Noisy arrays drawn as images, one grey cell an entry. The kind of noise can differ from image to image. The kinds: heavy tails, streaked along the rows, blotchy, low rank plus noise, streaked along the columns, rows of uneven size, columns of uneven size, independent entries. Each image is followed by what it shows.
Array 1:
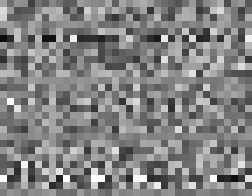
rows of uneven size
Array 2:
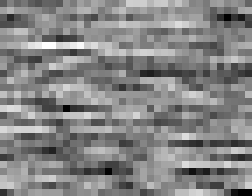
streaked along the rows
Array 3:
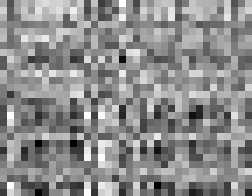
low rank plus noise
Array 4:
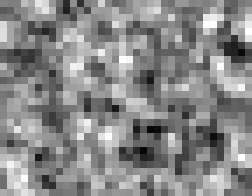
blotchy
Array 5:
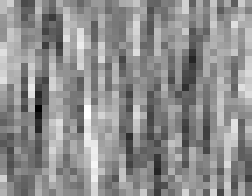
streaked along the columns
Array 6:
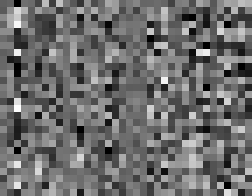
columns of uneven size
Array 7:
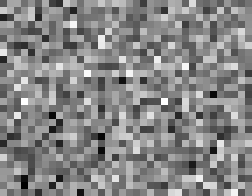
independent entries
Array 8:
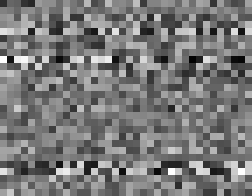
rows of uneven size
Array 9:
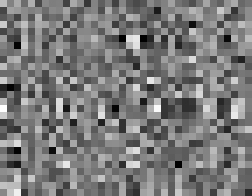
low rank plus noise
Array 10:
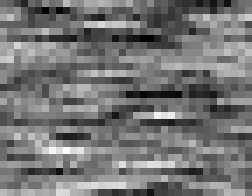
streaked along the rows
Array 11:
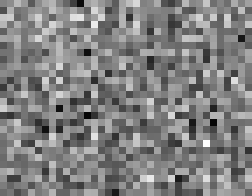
low rank plus noise
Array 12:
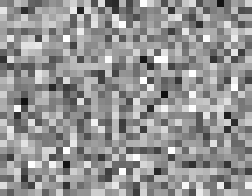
independent entries
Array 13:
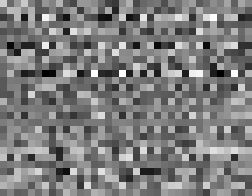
rows of uneven size
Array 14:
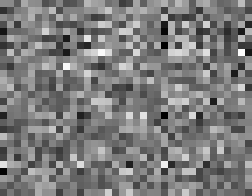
low rank plus noise
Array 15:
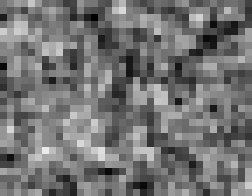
blotchy
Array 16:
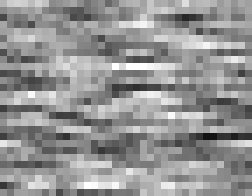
streaked along the rows
